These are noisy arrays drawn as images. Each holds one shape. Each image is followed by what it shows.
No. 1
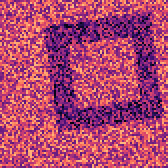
dark square frame
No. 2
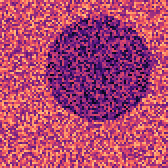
dark disc
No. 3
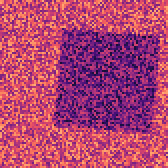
dark square
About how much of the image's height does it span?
two thirds
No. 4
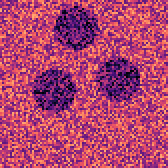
dark three dots
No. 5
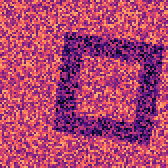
dark square frame
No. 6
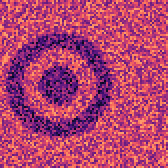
dark bullseye
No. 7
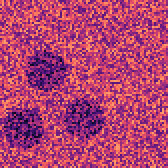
dark three dots
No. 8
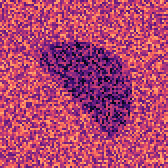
dark half disc
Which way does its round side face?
up and right
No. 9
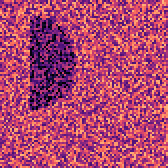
dark half disc
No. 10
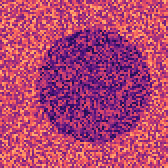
dark disc
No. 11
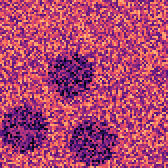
dark three dots
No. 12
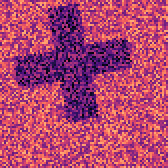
dark cross
